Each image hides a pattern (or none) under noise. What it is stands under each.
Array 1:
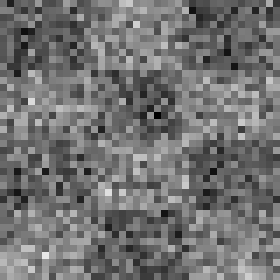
a checkerboard
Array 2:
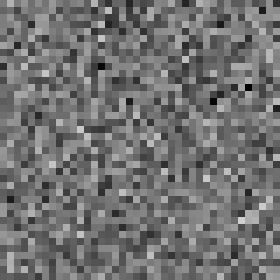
only noise
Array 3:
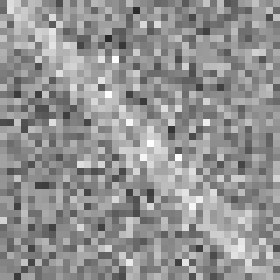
a diagonal band
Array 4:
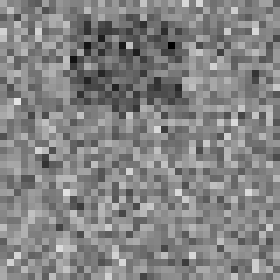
one block
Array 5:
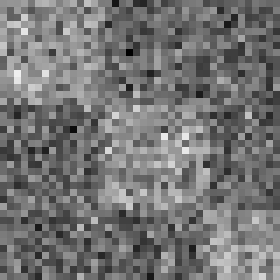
blocks along the diagonal
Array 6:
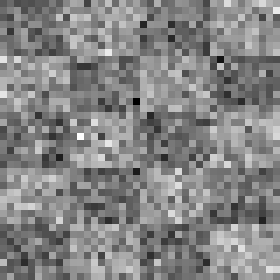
a checkerboard
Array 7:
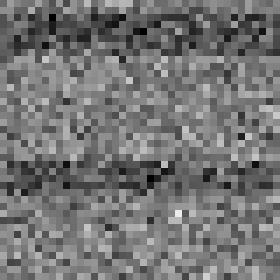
bands of rows
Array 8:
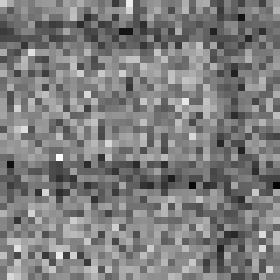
bands of rows crossing bands of columns
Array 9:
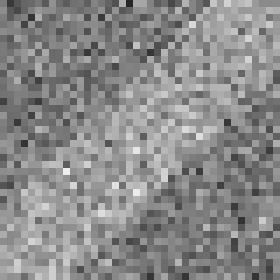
a diagonal band
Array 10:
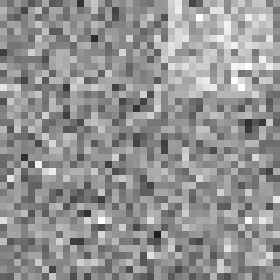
one block
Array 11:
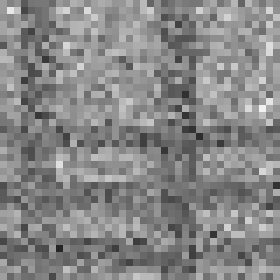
bands of rows crossing bands of columns
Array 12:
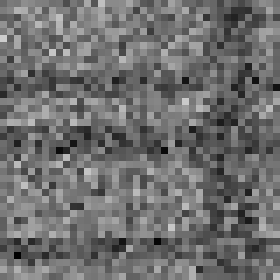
bands of rows crossing bands of columns
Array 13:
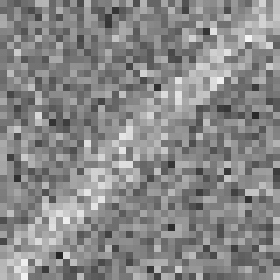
a diagonal band
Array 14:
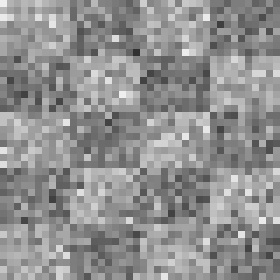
a checkerboard
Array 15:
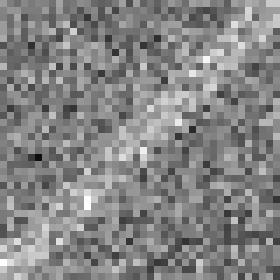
a diagonal band
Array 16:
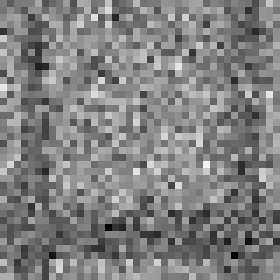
bands of rows crossing bands of columns
